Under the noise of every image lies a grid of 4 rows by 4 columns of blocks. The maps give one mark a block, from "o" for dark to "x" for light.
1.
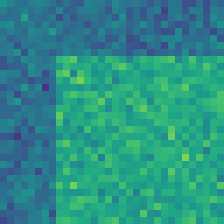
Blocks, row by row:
o o o o
o x x x
o x x x
o x x x
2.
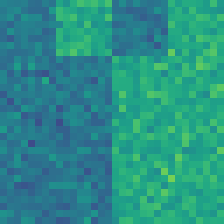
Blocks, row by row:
o x o x
o o x x
o o x x
o o x x
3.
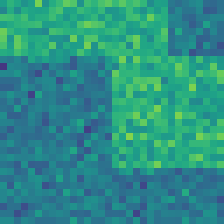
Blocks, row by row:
x x x o
o o x x
o o x x
o o o o
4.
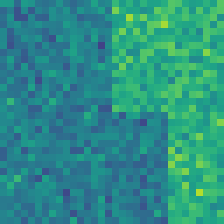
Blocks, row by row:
o o x x
o o x x
o o o x
o o o x
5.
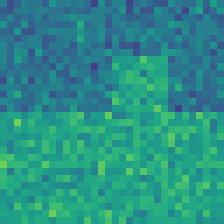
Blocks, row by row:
o o o o
o o x o
x x x x
x x x x
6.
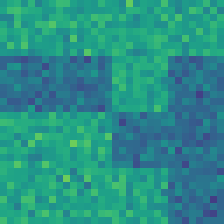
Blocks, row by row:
x x x x
o o x o
x x o o
x x x o
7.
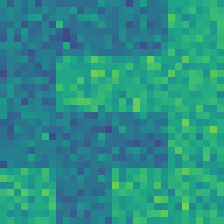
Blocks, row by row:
o o o x
o x x x
o o o x
x o x x
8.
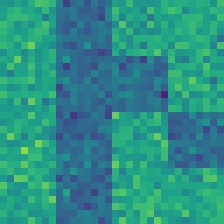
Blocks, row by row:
x o x x
x o o x
x o x o
x o x x
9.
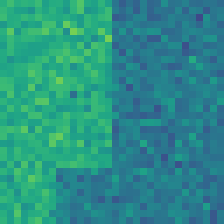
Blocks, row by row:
x x o o
x x o o
x x o o
x o o o
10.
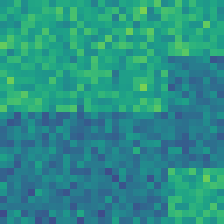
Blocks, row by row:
x x x x
x x x o
o o o o
o o o x
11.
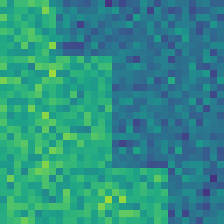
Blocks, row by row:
x o o o
x x o o
x x o o
x x x o
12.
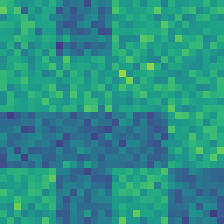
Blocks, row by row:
x o x x
x x x x
o o o x
x o x o
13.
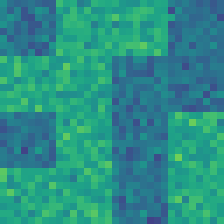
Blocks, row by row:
o x x o
x x o o
o x o x
x x o x
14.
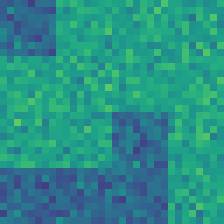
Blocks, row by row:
o x x x
x x x x
x x o x
o o o x
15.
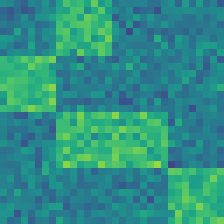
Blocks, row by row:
o x o o
x o o o
o x x o
o o o x
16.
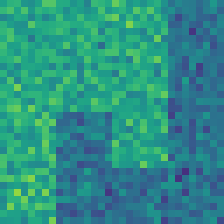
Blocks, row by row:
x x x o
x x x o
x o x o
x o o o
